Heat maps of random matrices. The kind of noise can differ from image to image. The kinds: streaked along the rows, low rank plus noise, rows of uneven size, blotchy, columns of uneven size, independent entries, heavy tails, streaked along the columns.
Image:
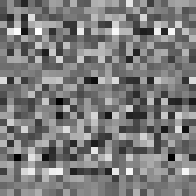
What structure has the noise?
rows of uneven size
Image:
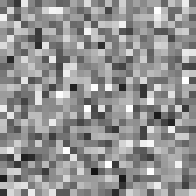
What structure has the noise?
independent entries
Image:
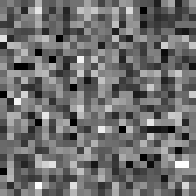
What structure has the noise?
low rank plus noise
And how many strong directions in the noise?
five to eight
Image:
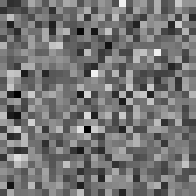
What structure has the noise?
low rank plus noise
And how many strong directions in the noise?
one
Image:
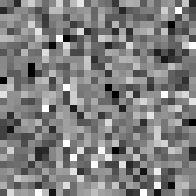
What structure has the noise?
heavy tails
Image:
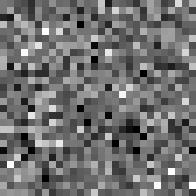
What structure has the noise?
heavy tails
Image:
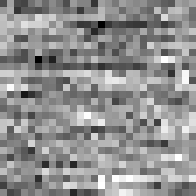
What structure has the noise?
streaked along the rows
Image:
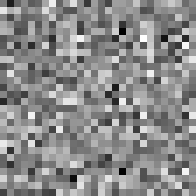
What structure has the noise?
low rank plus noise
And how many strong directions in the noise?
three or four
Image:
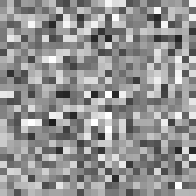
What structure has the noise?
low rank plus noise
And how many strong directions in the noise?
three or four
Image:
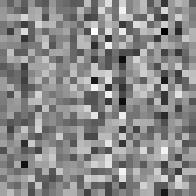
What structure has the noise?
columns of uneven size
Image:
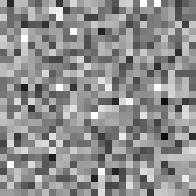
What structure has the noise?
independent entries
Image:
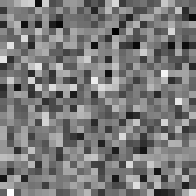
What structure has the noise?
independent entries
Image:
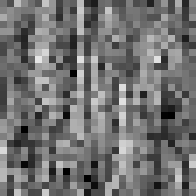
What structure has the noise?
streaked along the columns
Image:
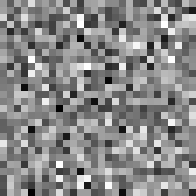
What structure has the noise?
low rank plus noise
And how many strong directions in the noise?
five to eight
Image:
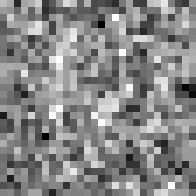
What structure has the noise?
blotchy
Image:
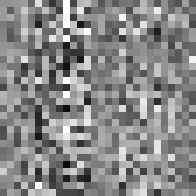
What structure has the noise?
columns of uneven size
